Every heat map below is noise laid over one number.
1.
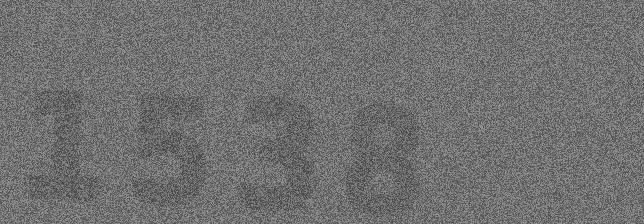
1538
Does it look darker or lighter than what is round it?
darker
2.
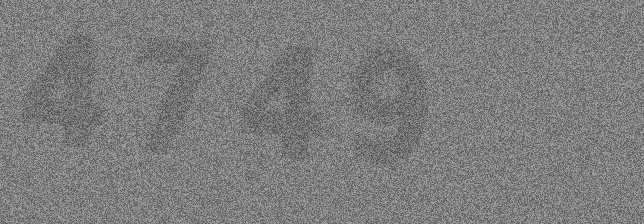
4749
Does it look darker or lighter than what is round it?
darker
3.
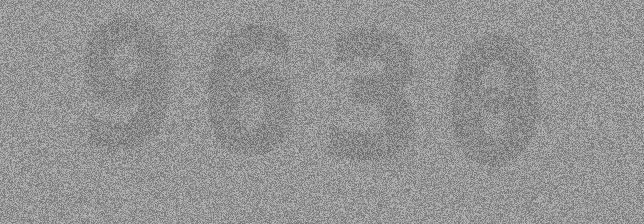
9630
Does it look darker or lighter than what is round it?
darker
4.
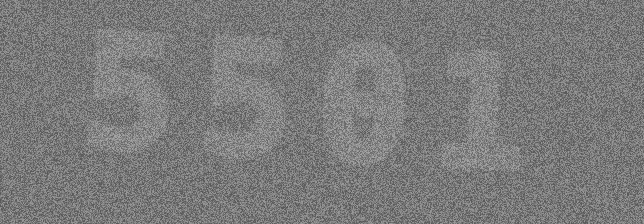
5501
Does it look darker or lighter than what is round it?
lighter
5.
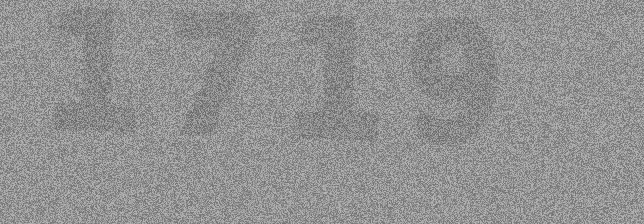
1719
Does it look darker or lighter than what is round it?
darker
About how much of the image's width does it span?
two thirds
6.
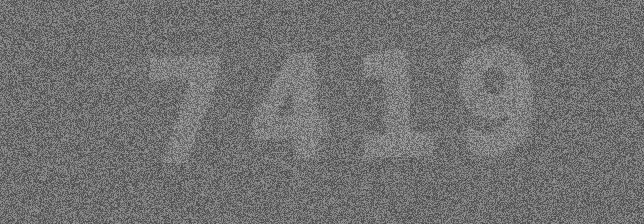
7419
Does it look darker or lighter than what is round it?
lighter
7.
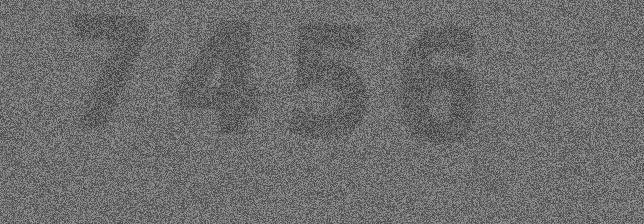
7456
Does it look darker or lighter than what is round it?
darker
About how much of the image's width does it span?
two thirds
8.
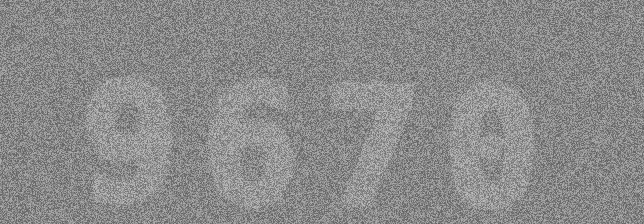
9670
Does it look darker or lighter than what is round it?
lighter
